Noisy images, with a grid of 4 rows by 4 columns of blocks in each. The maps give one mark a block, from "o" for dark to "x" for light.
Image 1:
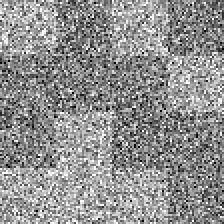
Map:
x o x o
o o o x
o x o o
x x x o
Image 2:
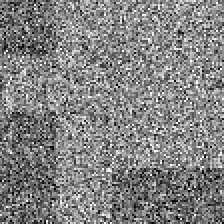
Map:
o x x x
x x x x
o x x x
o x o o
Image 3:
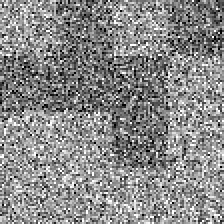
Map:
x o x o
o o o x
x x o x
x x x x
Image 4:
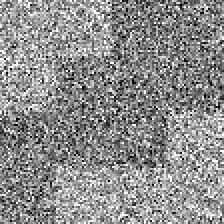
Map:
x x o o
x o o o
o o o x
o x x x
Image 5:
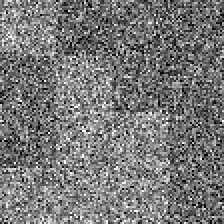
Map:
x o o o
o x o o
o x x o
x x x o
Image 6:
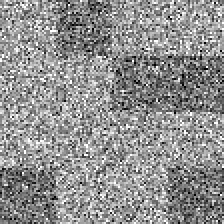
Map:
x o x x
x x o o
x x x x
o x x o
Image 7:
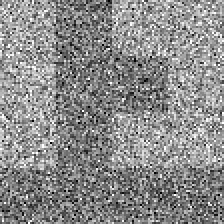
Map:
x o x x
x o o x
x o x x
o o o o
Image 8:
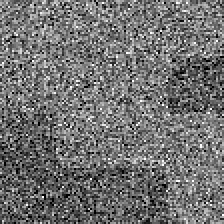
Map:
x x x x
x x x o
o x x x
o o o x
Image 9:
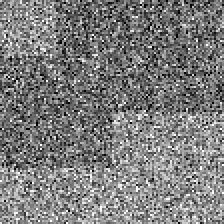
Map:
x o o o
o o o o
o o x x
x x x x
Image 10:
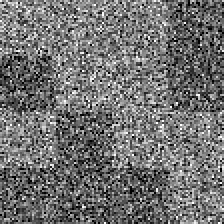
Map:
x x x o
o x x o
x o x x
o o o x
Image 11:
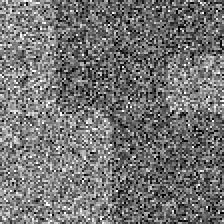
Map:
x o o o
x o o x
x x o o
x x o o
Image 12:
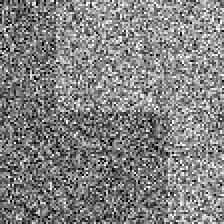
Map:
o x x x
o x x x
o o o x
o o o x
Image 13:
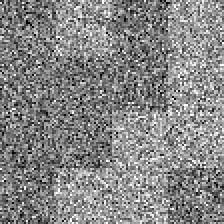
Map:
o x o x
o o o x
o o x x
o x x o
